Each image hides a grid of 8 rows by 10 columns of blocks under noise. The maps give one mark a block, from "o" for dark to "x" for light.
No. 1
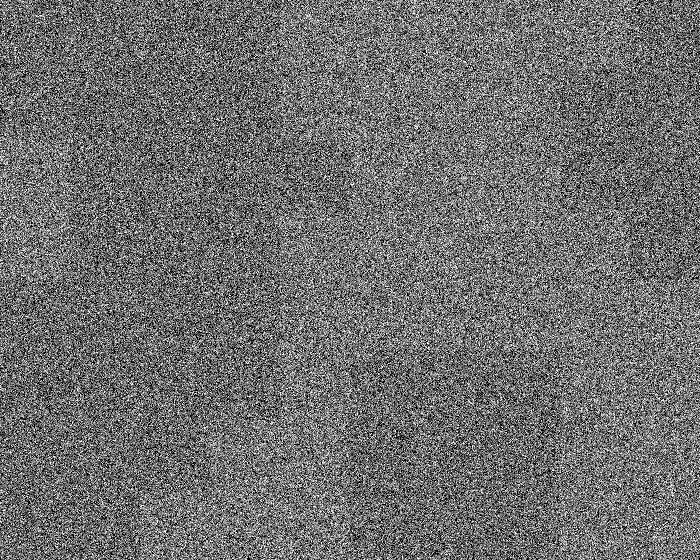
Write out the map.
ooooxxxxxo
ooooxxxxoo
xooooxxxoo
xoooxxxxxo
ooooxxxxxx
ooooxoooxx
oooxxoooxx
ooxxxoooxx
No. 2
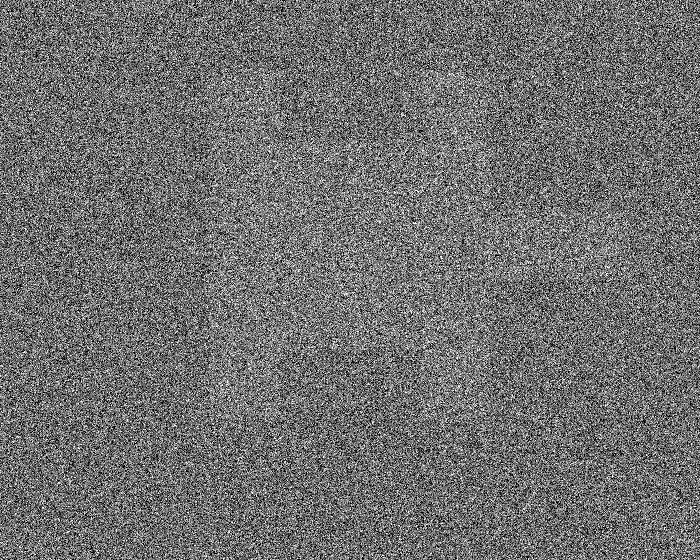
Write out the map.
oooooooooo
oooxooxooo
oooxxxxooo
oooxxxxxxo
oooxxxxooo
oooxooxooo
oooooooooo
oooooooooo
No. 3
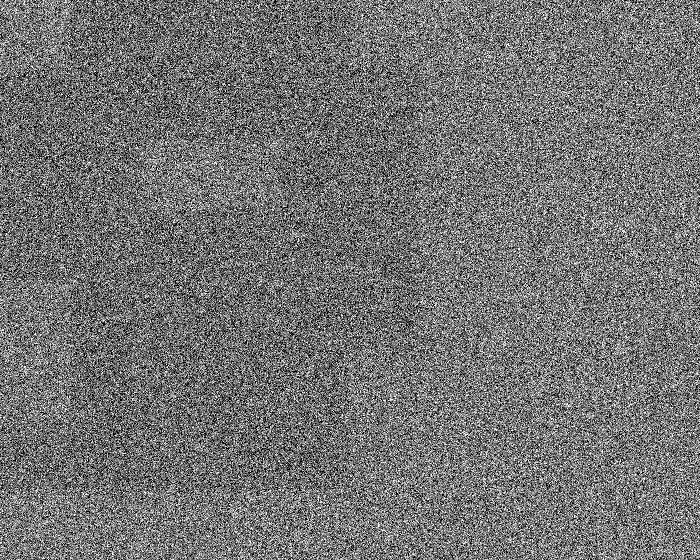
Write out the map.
xooooxxxxx
ooooooxxxx
ooxxooxxxx
ooooooxxxx
xoooooxxxx
xooooxxxxx
oooooxxxxx
xxxxxxxxxx
